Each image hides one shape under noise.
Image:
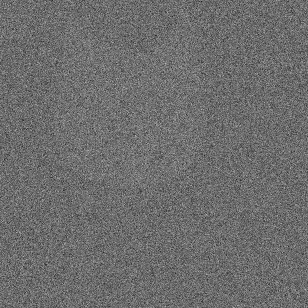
cat's head
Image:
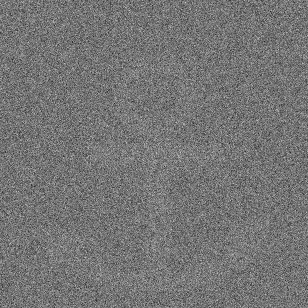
anchor
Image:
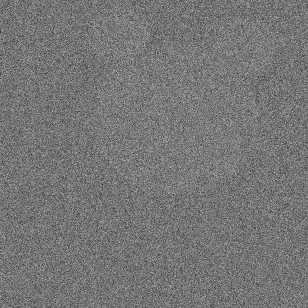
bear's head
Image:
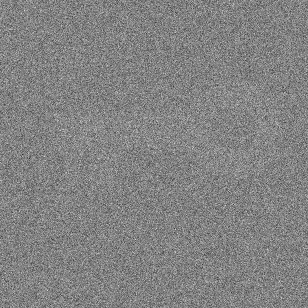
key
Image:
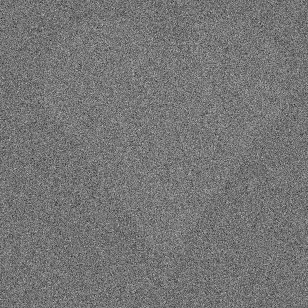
heart
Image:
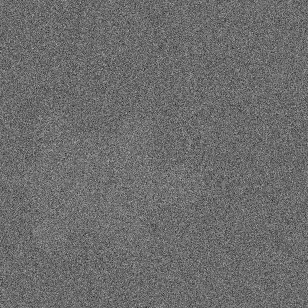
turtle
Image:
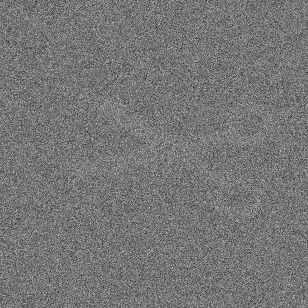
pair of scissors
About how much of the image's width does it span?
two thirds
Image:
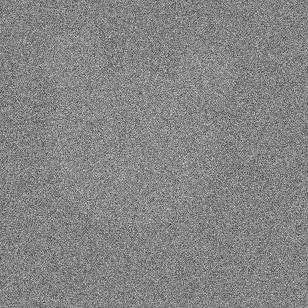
bear's head
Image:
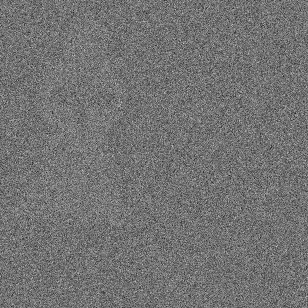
chess bishop
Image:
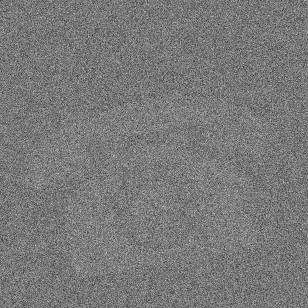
telephone
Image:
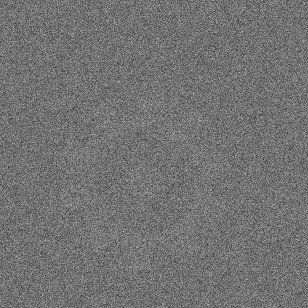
gear
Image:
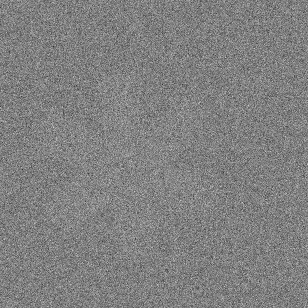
asterisk
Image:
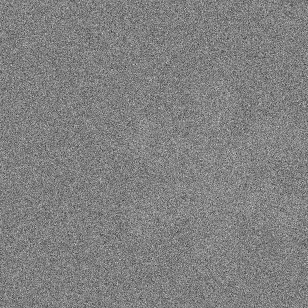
asterisk
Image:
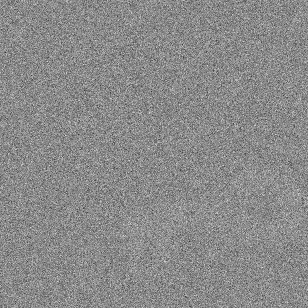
key
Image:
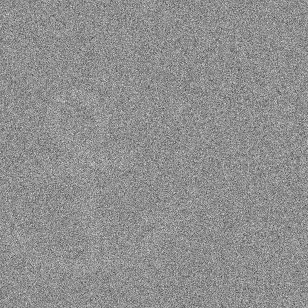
anchor
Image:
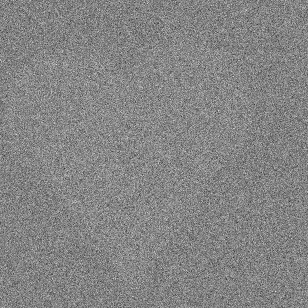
heart
